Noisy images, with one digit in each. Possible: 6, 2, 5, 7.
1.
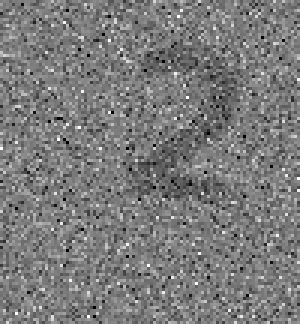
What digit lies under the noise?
2
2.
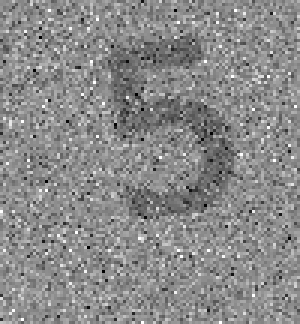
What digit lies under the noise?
5
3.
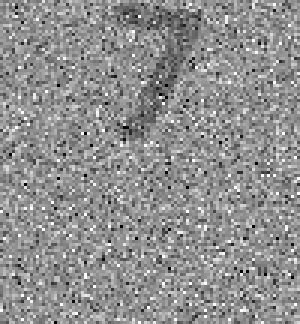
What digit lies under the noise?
7
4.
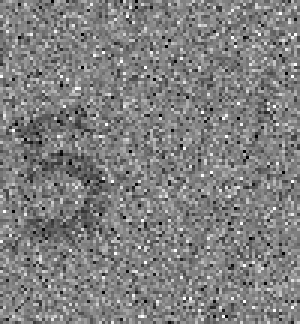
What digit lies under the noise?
5
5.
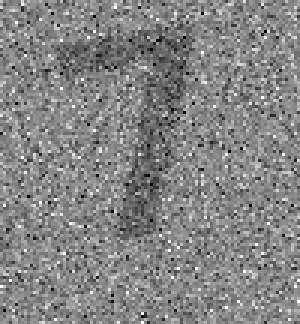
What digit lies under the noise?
7
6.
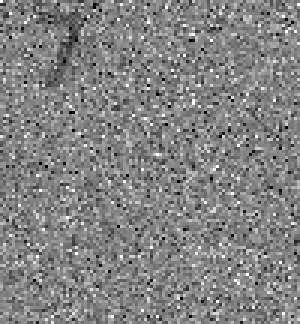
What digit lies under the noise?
7
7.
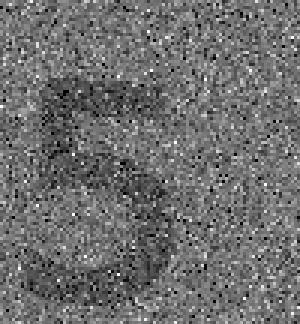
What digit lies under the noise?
5
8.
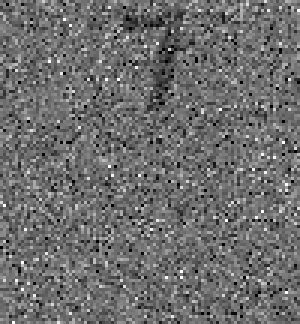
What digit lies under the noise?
7
